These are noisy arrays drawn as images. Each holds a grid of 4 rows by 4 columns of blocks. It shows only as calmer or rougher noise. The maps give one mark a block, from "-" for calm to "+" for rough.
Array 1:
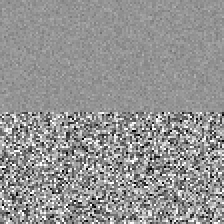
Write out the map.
- - - -
- - - -
+ + + +
+ + + +
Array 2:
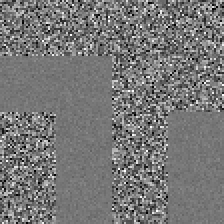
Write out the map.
+ + + +
- - + +
+ - + -
+ - + -
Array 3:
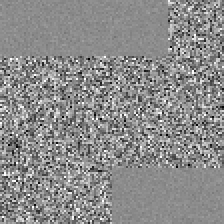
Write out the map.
- - - +
+ + + +
+ + + +
+ + - -
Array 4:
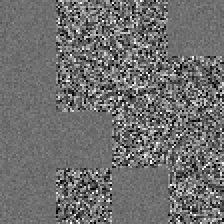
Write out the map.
- + + -
- + + +
- - + +
- + - +
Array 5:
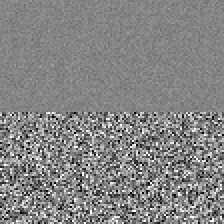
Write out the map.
- - - -
- - - -
+ + + +
+ + + +
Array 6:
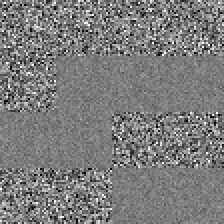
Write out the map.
+ + + +
+ - - -
- - + +
+ + - -
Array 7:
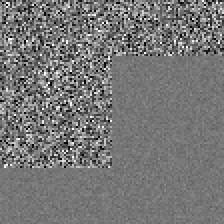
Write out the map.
+ + + +
+ + - -
+ + - -
- - - -
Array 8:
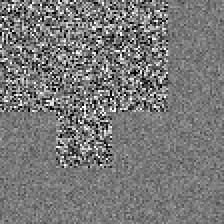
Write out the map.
+ + + -
+ + + -
- + - -
- - - -
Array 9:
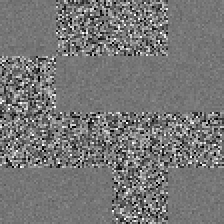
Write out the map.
- + + -
+ - - -
+ + + +
- - + -
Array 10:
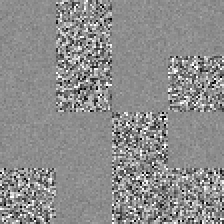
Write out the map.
- + - -
- + - +
- - + -
+ - + +
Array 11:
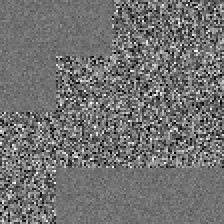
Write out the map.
- - + +
- + + +
+ + + +
+ - - -
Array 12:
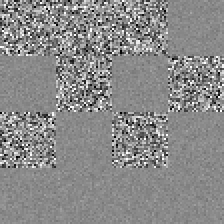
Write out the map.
+ + + -
- + - +
+ - + -
- - - -
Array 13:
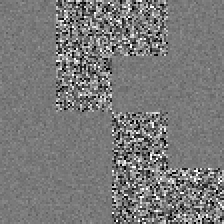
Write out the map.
- + + -
- + - -
- - + -
- - + +
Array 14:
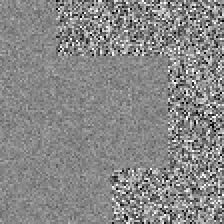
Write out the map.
- + + +
- - - +
- - - +
- - + +
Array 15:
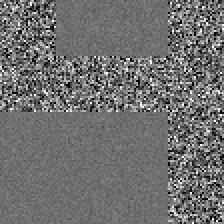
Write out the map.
+ - - +
+ + + +
- - - +
- - - +
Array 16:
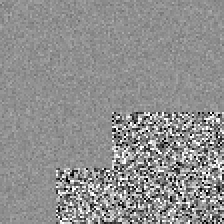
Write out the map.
- - - -
- - - -
- - + +
- + + +
